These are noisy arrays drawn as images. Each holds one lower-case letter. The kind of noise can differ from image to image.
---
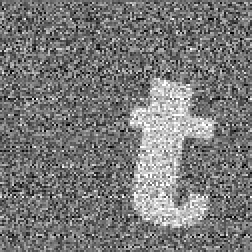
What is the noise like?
rows of uneven size
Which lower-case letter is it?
t
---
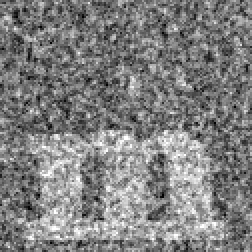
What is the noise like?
blotchy
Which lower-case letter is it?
m
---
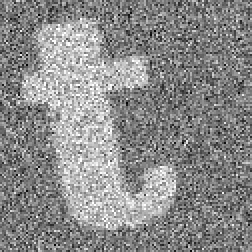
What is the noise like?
low rank plus noise
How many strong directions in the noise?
five to eight
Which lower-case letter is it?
t
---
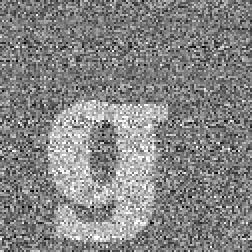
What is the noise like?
rows of uneven size
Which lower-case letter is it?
g
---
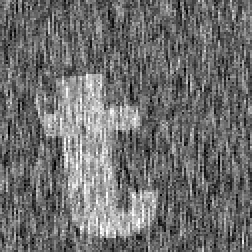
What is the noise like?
streaked along the columns
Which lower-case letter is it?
t
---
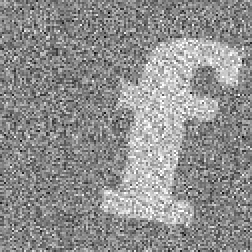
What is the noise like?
low rank plus noise
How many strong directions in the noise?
five to eight
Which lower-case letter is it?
f
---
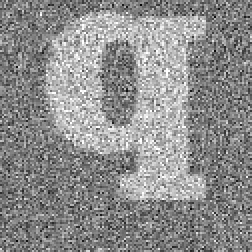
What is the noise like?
low rank plus noise
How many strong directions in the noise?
five to eight
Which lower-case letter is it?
q
